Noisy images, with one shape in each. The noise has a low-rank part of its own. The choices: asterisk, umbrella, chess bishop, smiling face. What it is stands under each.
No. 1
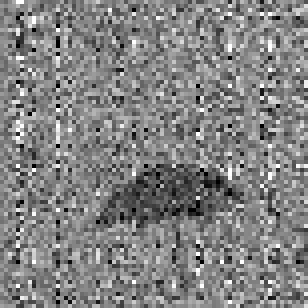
umbrella
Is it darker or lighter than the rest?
darker
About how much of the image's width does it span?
half
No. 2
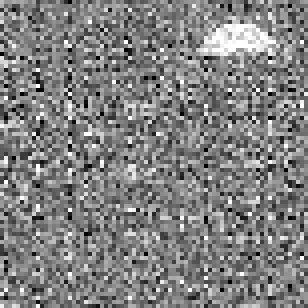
umbrella
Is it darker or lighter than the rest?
lighter
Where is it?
top right
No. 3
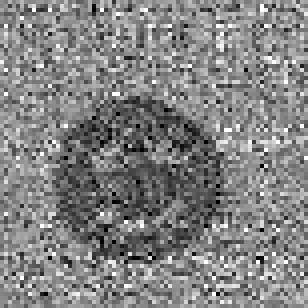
smiling face
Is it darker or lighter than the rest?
darker
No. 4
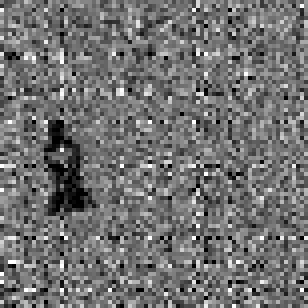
chess bishop
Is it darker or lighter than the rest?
darker
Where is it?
middle left
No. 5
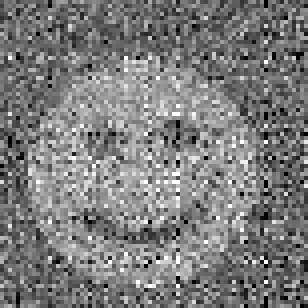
smiling face
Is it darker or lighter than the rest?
lighter
